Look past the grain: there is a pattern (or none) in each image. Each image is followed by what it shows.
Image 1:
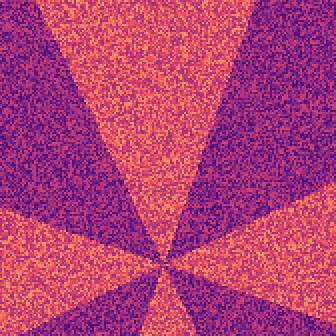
spokes from one point
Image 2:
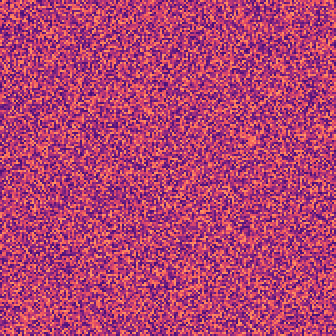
only noise
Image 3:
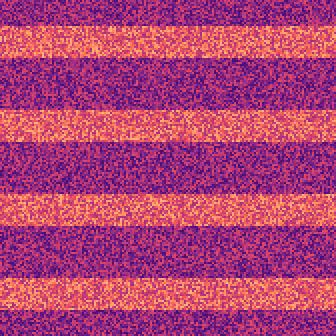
horizontal stripes
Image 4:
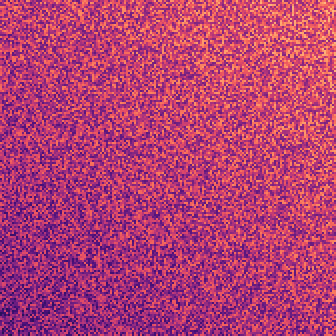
a smooth slope
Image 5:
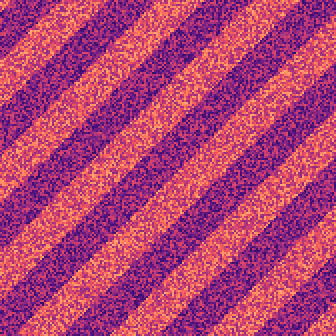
diagonal stripes
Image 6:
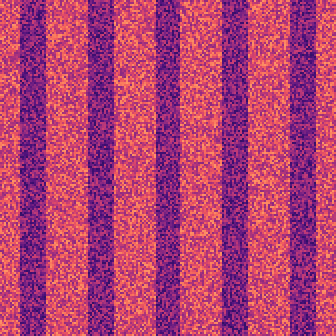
vertical stripes
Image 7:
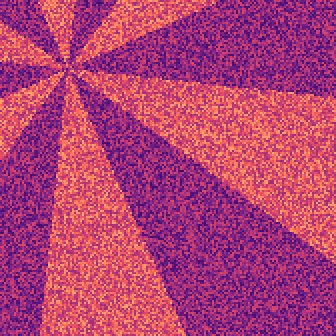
spokes from one point
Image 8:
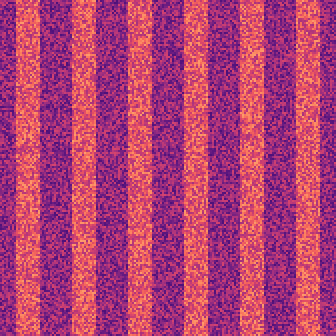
vertical stripes
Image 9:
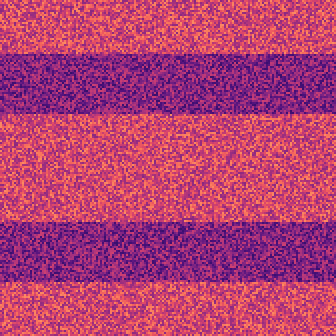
horizontal stripes
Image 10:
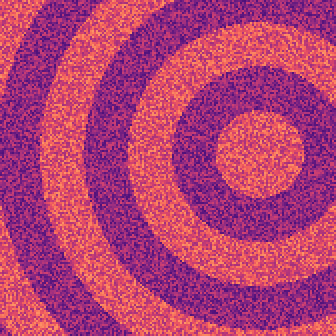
rings round one point
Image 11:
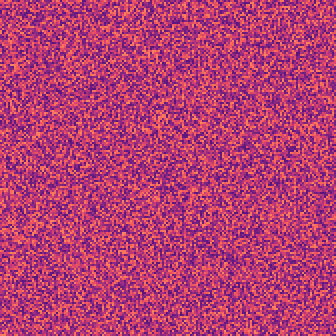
only noise
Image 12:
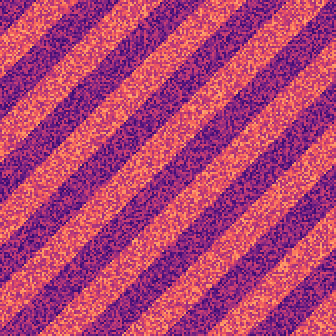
diagonal stripes
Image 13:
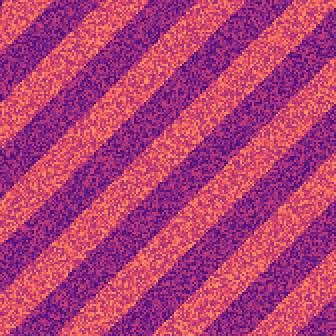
diagonal stripes
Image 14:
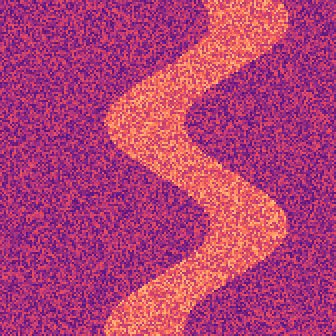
a wavy band
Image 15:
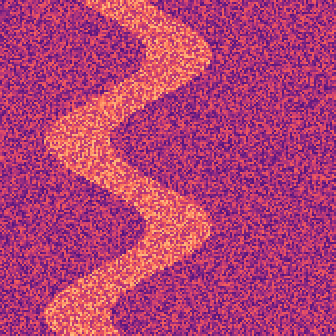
a wavy band
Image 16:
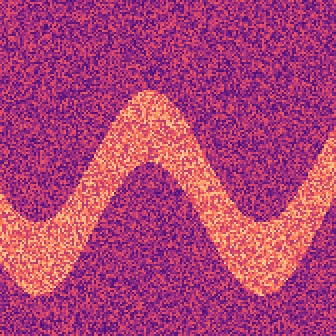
a wavy band
